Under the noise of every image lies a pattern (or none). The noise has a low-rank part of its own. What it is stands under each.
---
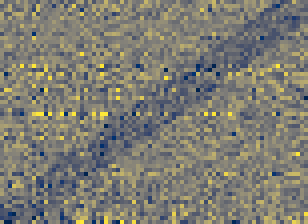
a diagonal band
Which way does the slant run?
bottom left to top right
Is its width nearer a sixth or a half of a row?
a sixth
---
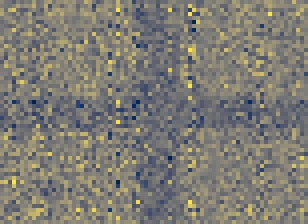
bands of rows crossing bands of columns
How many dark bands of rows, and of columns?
1 and 1
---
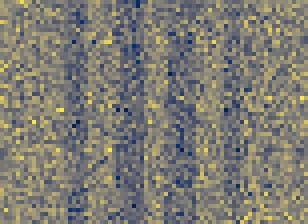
bands of columns
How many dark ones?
4
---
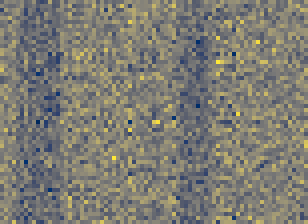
bands of columns
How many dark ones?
2
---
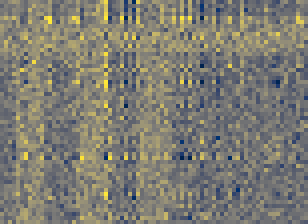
bands of rows crossing bands of columns
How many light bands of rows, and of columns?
1 and 3
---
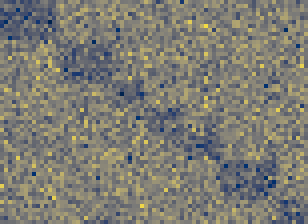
blocks along the diagonal
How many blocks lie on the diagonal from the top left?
7
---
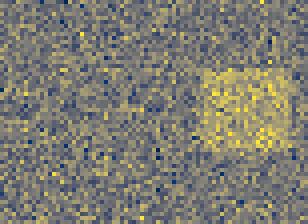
one block
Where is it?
middle right
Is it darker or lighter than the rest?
lighter
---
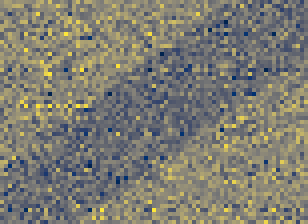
a diagonal band
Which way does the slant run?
bottom left to top right
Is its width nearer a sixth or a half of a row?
a half
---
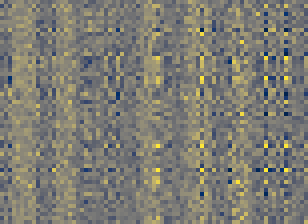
bands of columns
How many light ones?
5
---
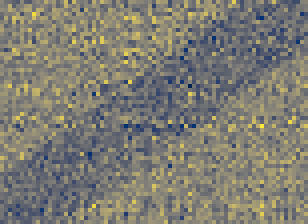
a diagonal band
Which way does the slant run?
bottom left to top right
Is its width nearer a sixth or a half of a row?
a half
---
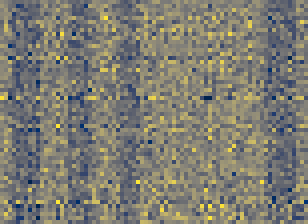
bands of columns
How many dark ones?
4
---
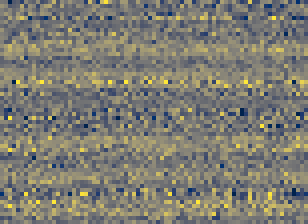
bands of rows
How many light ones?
5
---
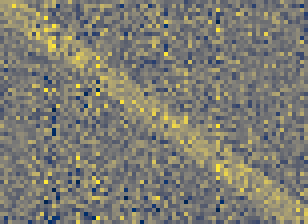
a diagonal band
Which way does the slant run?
top left to bottom right
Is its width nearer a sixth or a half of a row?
a sixth
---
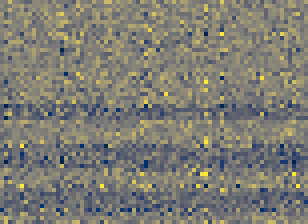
bands of rows
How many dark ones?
3
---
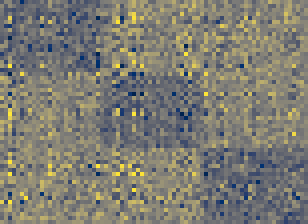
blocks along the diagonal
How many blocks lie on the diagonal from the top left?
3
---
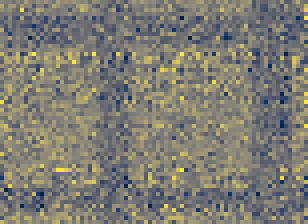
bands of rows crossing bands of columns
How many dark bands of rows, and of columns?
2 and 2
